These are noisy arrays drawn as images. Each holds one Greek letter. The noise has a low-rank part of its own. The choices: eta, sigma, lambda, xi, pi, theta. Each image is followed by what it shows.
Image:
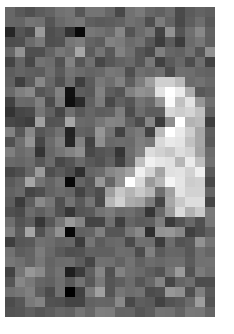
lambda
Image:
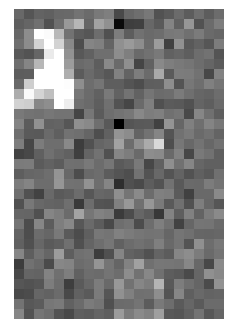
lambda
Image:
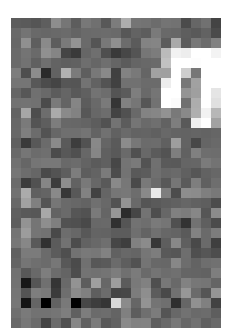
eta
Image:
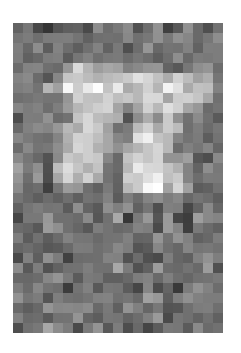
pi
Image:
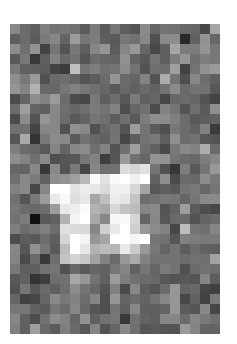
pi
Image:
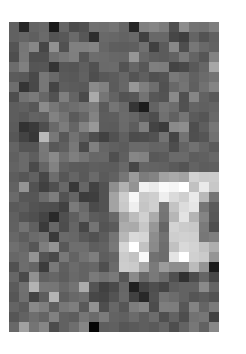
pi
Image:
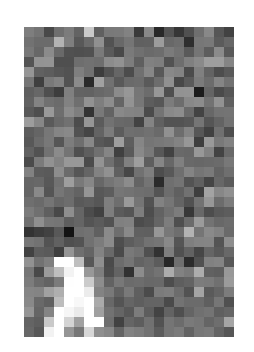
lambda
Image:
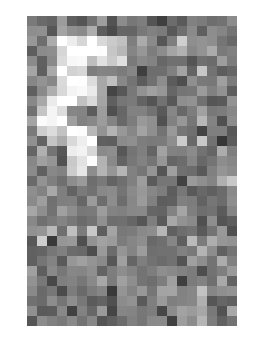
xi
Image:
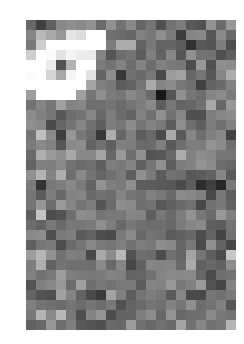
sigma
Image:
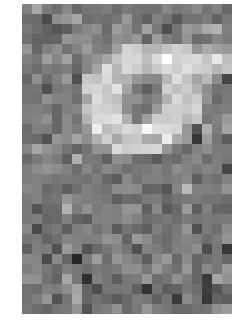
sigma
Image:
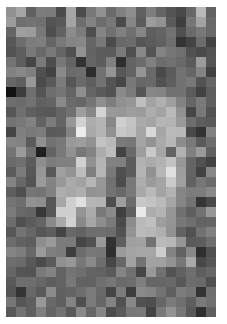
eta
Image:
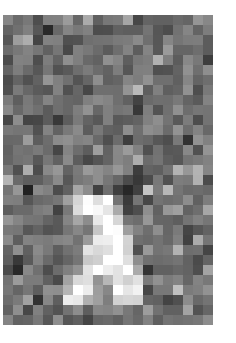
lambda
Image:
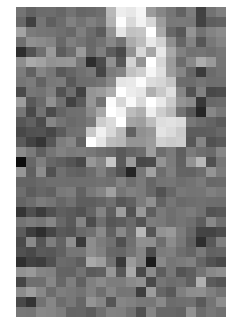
lambda
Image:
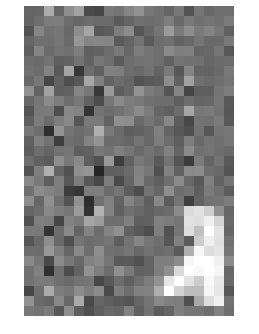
lambda
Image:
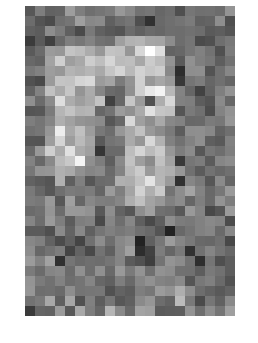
eta
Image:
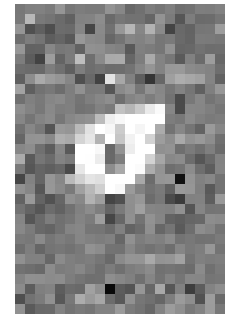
sigma
